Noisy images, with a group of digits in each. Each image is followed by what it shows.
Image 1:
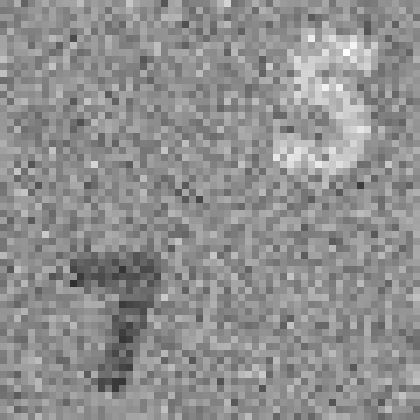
top right: light 5; bottom left: dark 7
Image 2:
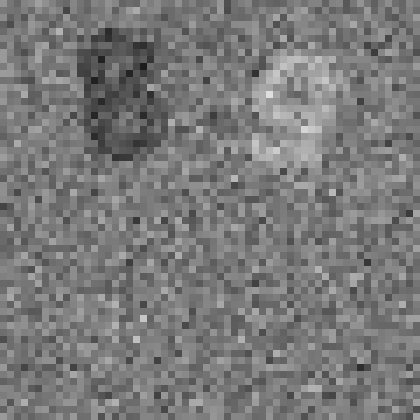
top left: dark 8; top right: light 9
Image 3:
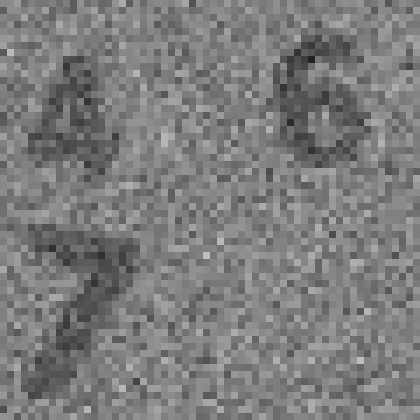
top left: dark 4; top right: dark 6; bottom left: dark 7
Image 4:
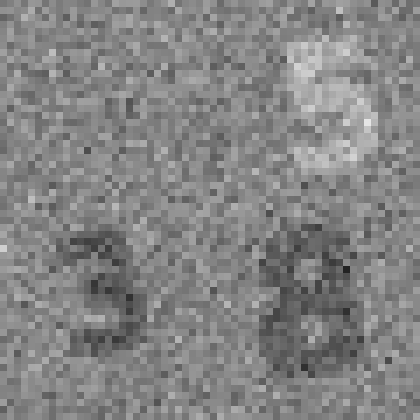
top right: light 5; bottom left: dark 3; bottom right: dark 8
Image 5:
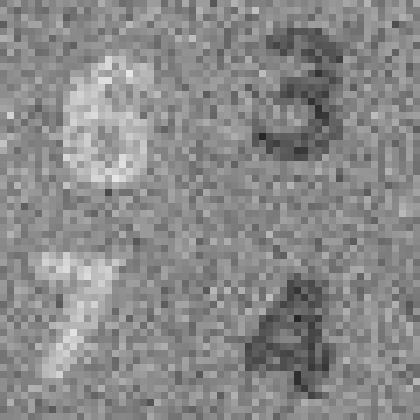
top left: light 6; top right: dark 3; bottom left: light 7; bottom right: dark 4
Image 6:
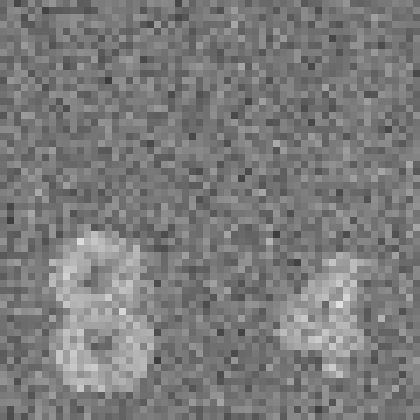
bottom left: light 8; bottom right: light 4
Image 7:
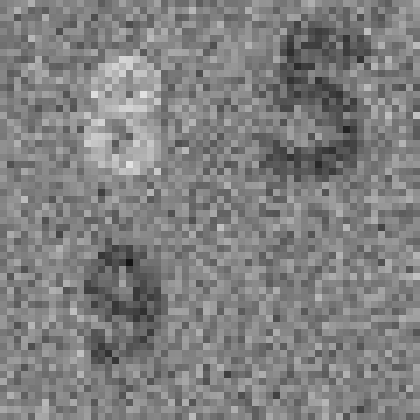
top left: light 8; top right: dark 5; bottom left: dark 9
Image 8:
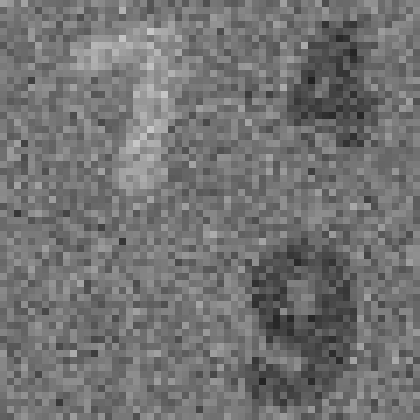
top left: light 7; top right: dark 4; bottom right: dark 9
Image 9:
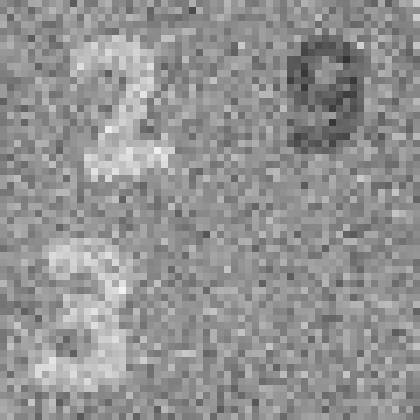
top left: light 2; top right: dark 9; bottom left: light 3
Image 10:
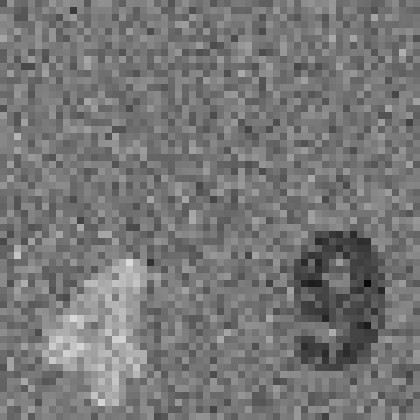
bottom left: light 4; bottom right: dark 9
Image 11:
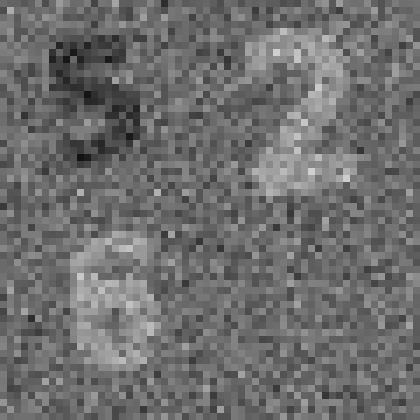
top left: dark 5; top right: light 2; bottom left: light 6
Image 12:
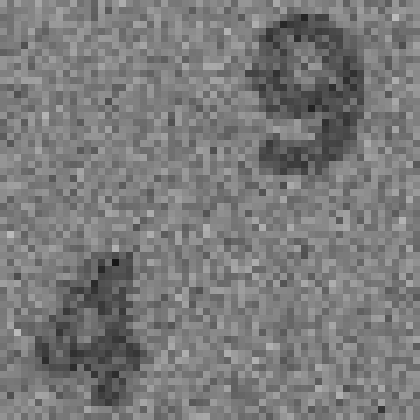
top right: dark 9; bottom left: dark 4
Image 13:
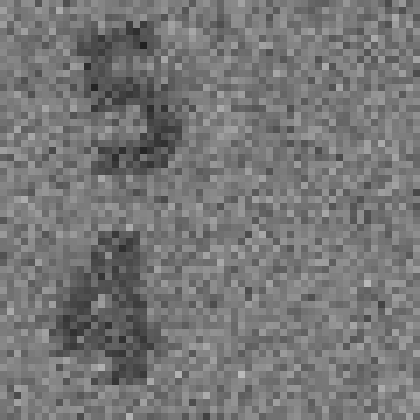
top left: dark 5; bottom left: dark 4
